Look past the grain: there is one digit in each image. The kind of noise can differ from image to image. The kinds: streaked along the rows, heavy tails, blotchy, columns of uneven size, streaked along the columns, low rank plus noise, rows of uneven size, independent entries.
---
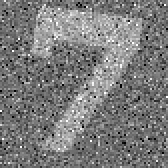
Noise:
heavy tails
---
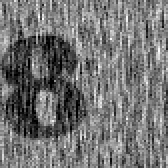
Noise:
streaked along the columns
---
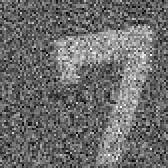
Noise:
low rank plus noise
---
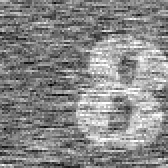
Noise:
streaked along the rows
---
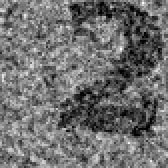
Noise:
blotchy
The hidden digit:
2
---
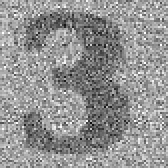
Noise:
low rank plus noise
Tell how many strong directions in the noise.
two
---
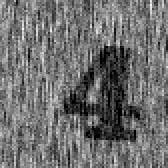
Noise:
streaked along the columns
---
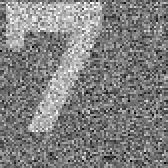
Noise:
low rank plus noise
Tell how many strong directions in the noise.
two
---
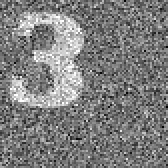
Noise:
independent entries
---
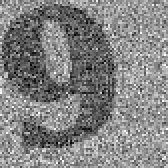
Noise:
low rank plus noise
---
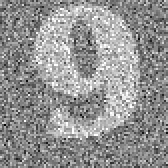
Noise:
independent entries
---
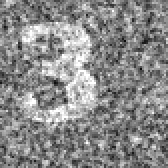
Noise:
blotchy
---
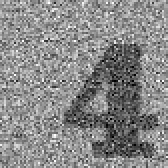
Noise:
low rank plus noise
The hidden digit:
4
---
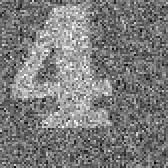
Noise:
independent entries
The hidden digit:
4
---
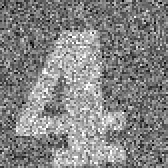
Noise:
independent entries
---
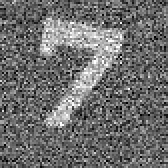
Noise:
low rank plus noise
